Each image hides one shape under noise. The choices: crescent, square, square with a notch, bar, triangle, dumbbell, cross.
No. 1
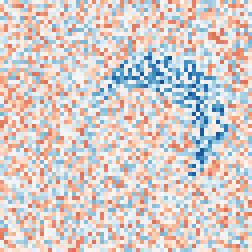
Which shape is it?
crescent
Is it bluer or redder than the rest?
bluer
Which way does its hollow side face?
down and left
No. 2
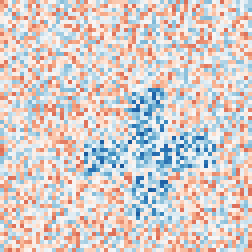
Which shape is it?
cross
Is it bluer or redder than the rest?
bluer
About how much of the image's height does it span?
half
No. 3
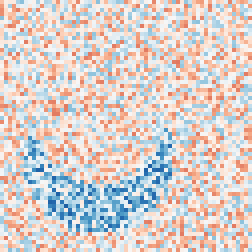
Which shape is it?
crescent
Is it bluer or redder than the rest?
bluer
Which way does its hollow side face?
up
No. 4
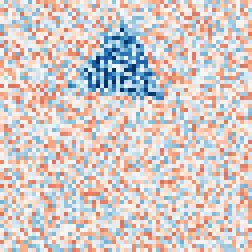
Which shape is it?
triangle
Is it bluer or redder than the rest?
bluer
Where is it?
top middle
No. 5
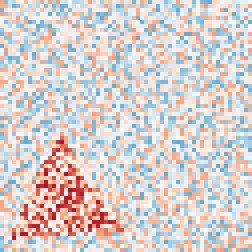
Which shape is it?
triangle
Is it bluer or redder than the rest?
redder
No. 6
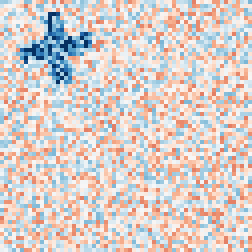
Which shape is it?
cross
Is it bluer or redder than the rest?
bluer
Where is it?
top left
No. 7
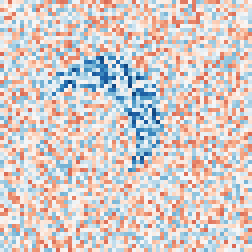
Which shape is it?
crescent
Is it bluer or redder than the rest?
bluer
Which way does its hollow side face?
down and left
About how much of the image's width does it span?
half
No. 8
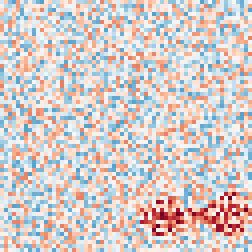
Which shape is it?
dumbbell
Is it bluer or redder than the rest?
redder
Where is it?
bottom right
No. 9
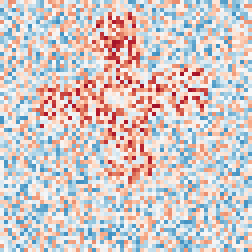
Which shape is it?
cross
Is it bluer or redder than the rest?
redder
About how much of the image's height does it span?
two thirds
